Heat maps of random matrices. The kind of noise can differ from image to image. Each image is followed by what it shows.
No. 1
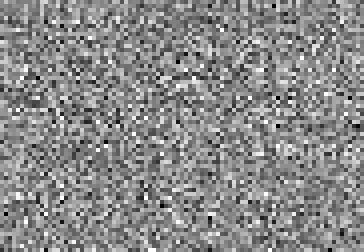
low rank plus noise
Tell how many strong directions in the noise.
five to eight
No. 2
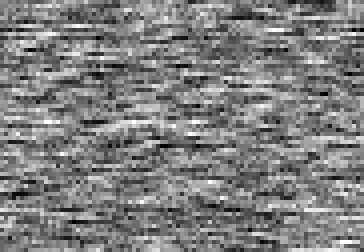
streaked along the rows
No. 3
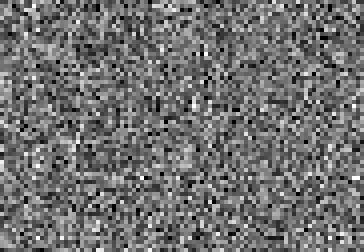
low rank plus noise
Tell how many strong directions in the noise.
five to eight
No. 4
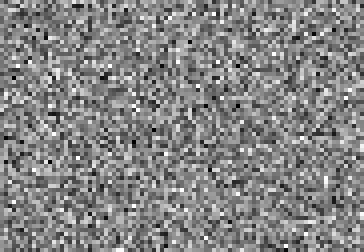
independent entries
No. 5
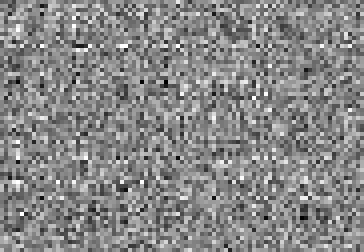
low rank plus noise
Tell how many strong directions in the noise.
three or four
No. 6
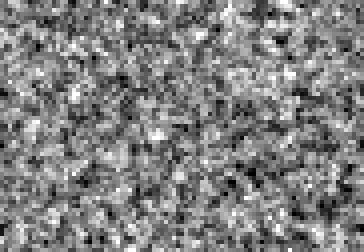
blotchy
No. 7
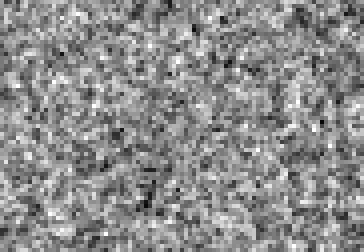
blotchy
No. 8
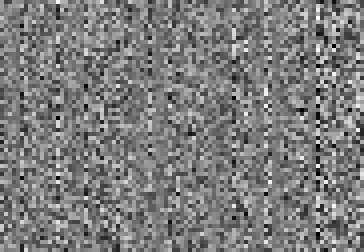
columns of uneven size
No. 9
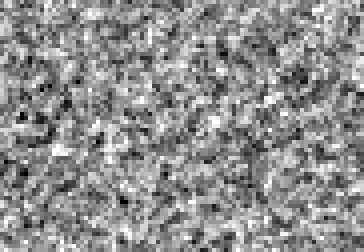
blotchy
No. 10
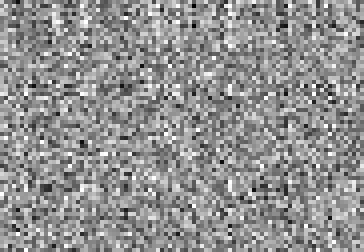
low rank plus noise
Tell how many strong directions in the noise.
one
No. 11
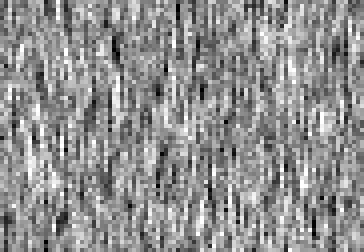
streaked along the columns
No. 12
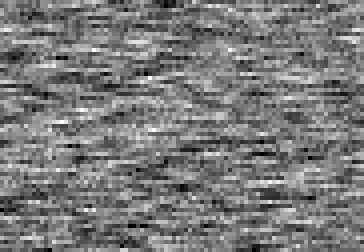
streaked along the rows
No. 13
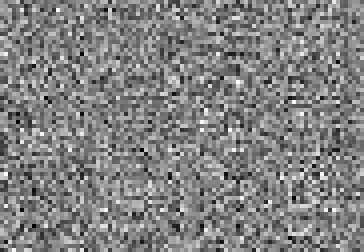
low rank plus noise
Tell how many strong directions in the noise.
two
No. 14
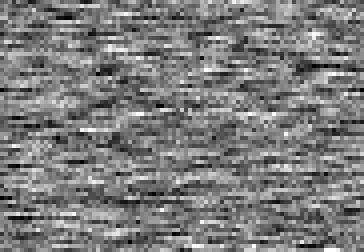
streaked along the rows
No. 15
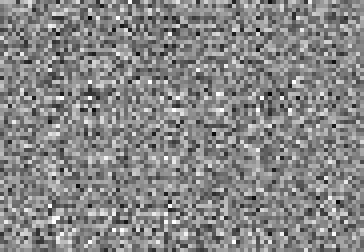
low rank plus noise
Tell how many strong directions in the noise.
five to eight
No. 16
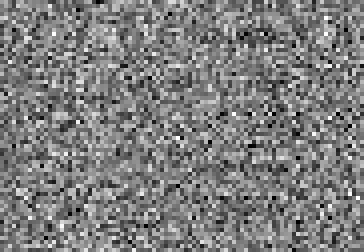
low rank plus noise
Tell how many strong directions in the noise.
five to eight
